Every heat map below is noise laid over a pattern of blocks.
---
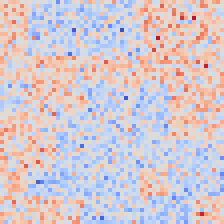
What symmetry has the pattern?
no symmetry
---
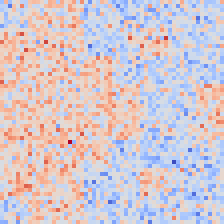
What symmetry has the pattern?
top and bottom mirror each other
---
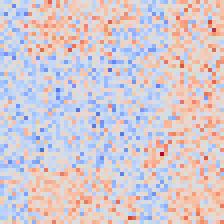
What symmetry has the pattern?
top and bottom mirror each other
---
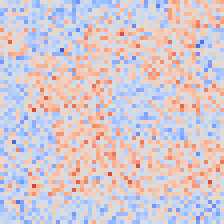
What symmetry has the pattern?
no symmetry
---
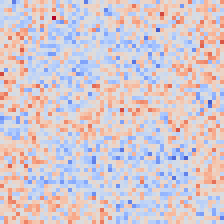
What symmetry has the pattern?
the same after a half turn
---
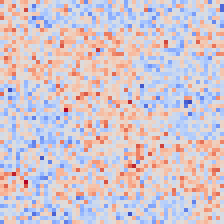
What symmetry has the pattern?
the same after a half turn
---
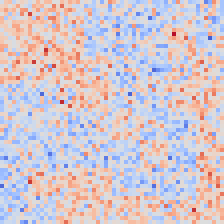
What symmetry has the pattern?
mirrored about the diagonal from the top left
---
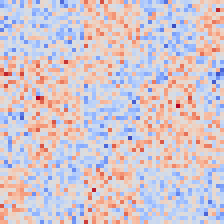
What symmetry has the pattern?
the same after a half turn
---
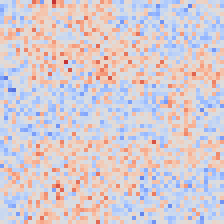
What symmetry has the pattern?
top and bottom mirror each other
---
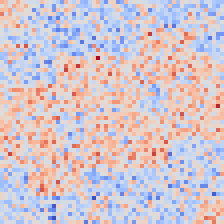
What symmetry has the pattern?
the same after a half turn
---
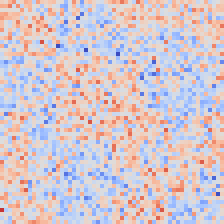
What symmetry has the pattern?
mirrored about the diagonal from the top left
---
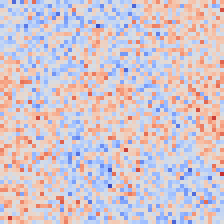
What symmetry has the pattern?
the same after a half turn
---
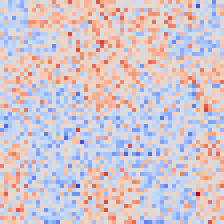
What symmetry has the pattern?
left and right mirror each other
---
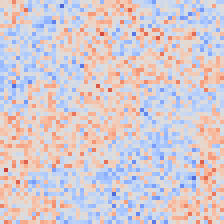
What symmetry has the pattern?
no symmetry
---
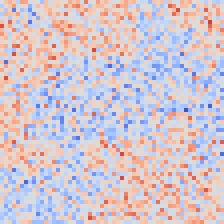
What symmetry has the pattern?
no symmetry
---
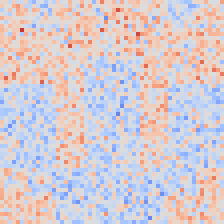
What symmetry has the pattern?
left and right mirror each other
